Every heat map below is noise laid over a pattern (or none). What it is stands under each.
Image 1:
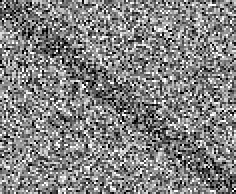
a diagonal band
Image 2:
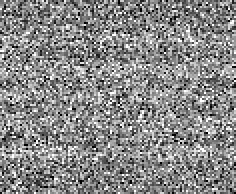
bands of rows
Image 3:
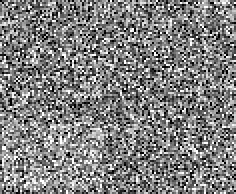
one block
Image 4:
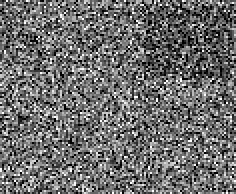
one block
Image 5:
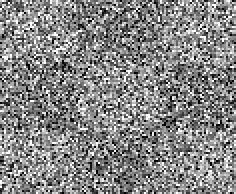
a checkerboard
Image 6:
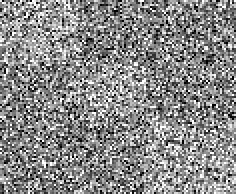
blocks along the diagonal
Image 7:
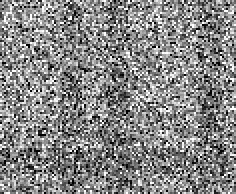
bands of rows crossing bands of columns
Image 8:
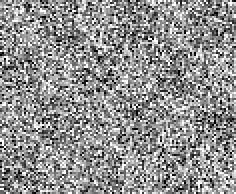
a checkerboard
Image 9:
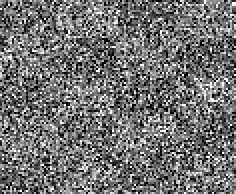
a checkerboard
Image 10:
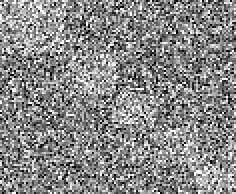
blocks along the diagonal
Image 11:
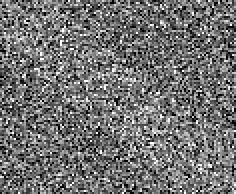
a diagonal band
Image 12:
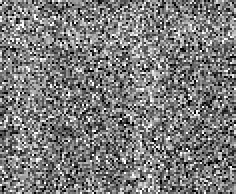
bands of rows crossing bands of columns
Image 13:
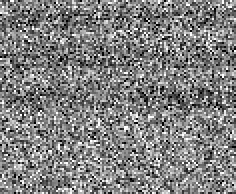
bands of rows
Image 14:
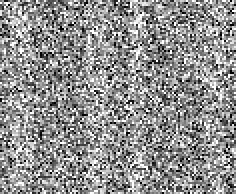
bands of columns
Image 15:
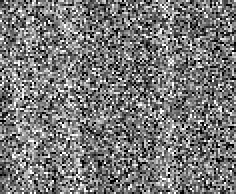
bands of columns
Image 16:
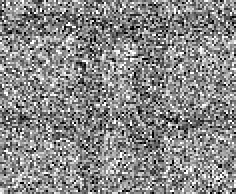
bands of rows crossing bands of columns
